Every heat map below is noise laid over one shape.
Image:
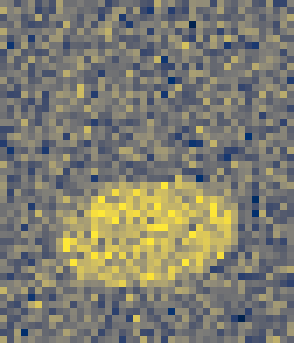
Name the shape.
ellipse
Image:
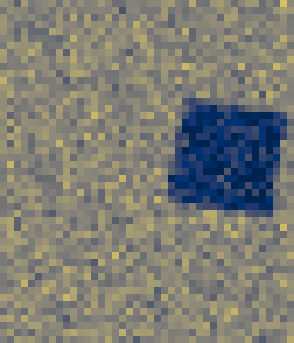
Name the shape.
square
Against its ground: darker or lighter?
darker
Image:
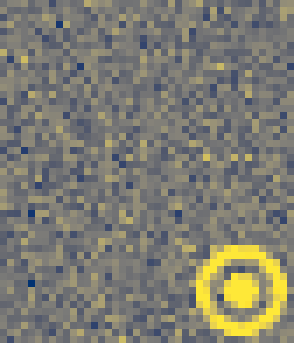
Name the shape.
bullseye
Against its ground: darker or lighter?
lighter
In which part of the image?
bottom right
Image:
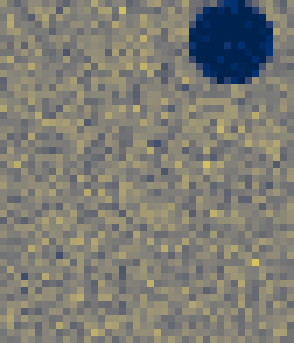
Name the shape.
disc
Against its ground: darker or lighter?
darker
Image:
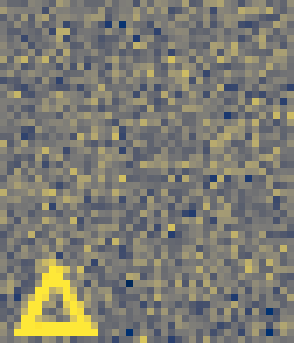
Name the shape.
triangle frame
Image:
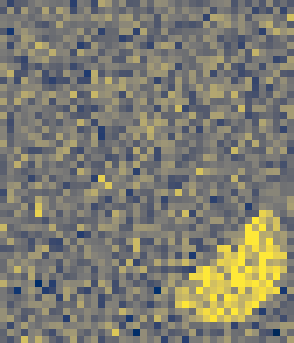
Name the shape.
half disc
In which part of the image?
bottom right
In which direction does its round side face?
down and right
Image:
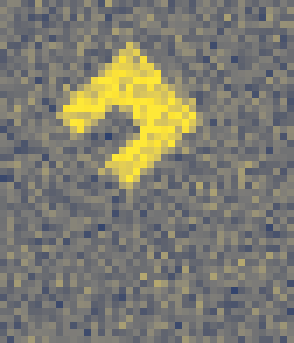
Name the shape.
square with a notch
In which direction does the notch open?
down and left
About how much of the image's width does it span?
half
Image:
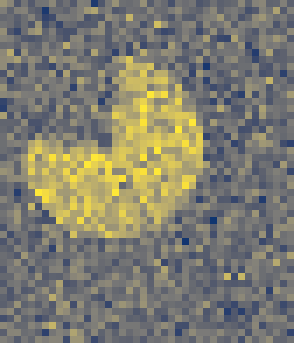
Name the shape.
disc with a wedge cut out
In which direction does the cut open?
up and left
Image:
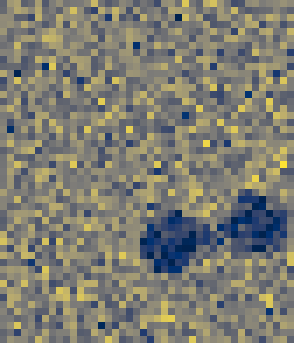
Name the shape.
dumbbell
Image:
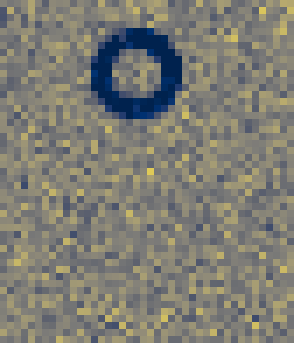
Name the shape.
ring
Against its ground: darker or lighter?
darker
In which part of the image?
top middle
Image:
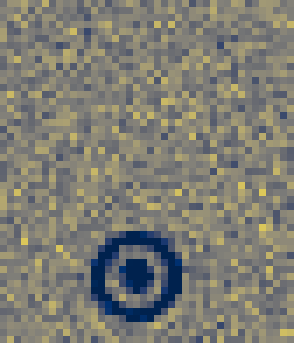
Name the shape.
bullseye
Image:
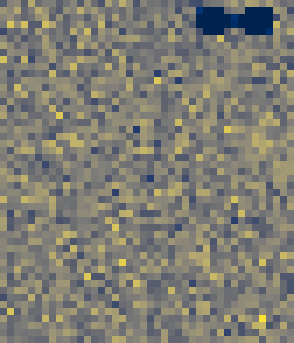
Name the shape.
dumbbell
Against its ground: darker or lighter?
darker
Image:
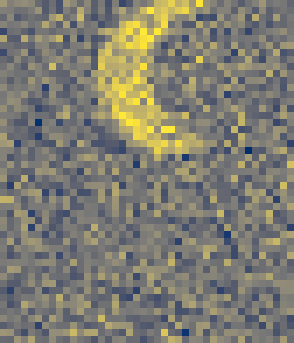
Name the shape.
crescent
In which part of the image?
top middle
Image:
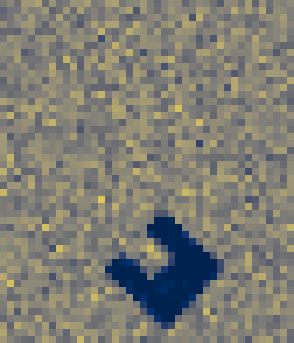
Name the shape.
square with a notch
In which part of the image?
bottom middle
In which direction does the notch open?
up and left
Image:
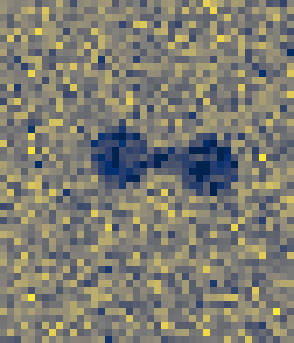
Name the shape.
dumbbell
